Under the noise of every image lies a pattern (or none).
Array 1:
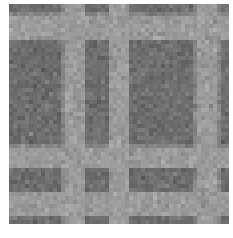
bands of rows crossing bands of columns
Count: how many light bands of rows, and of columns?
3 and 3
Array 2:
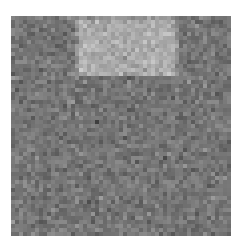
one block
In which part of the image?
top middle
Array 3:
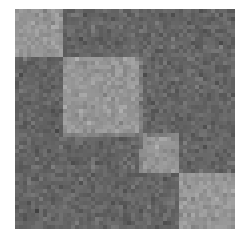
blocks along the diagonal
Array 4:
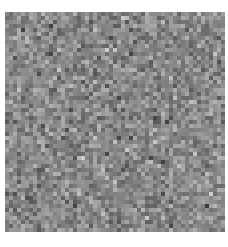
only noise
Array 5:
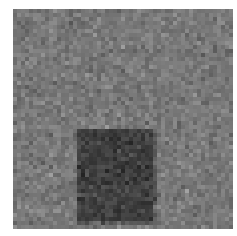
one block
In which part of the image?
bottom middle
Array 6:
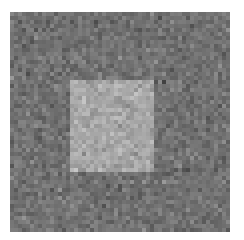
one block
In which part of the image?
centre
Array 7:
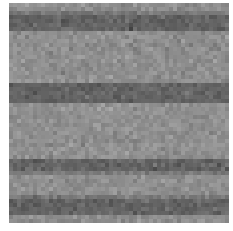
bands of rows
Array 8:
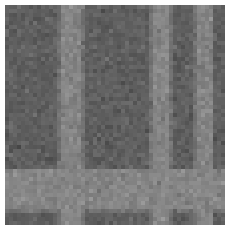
bands of rows crossing bands of columns
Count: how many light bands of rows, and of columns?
1 and 3
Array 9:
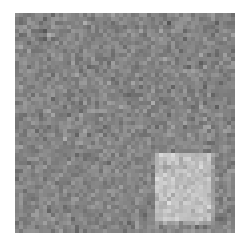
one block
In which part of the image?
bottom right
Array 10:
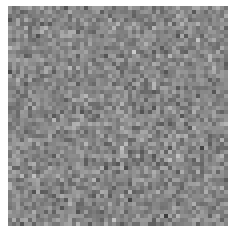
only noise
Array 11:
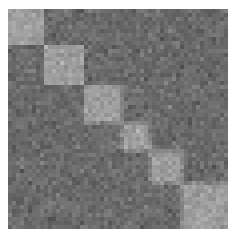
blocks along the diagonal
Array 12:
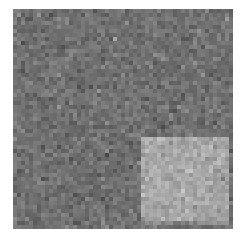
one block
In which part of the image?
bottom right
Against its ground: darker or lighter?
lighter
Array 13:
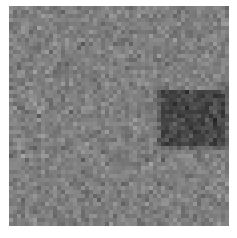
one block
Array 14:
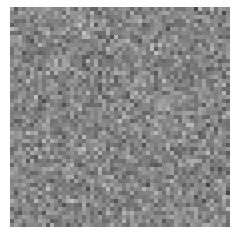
only noise
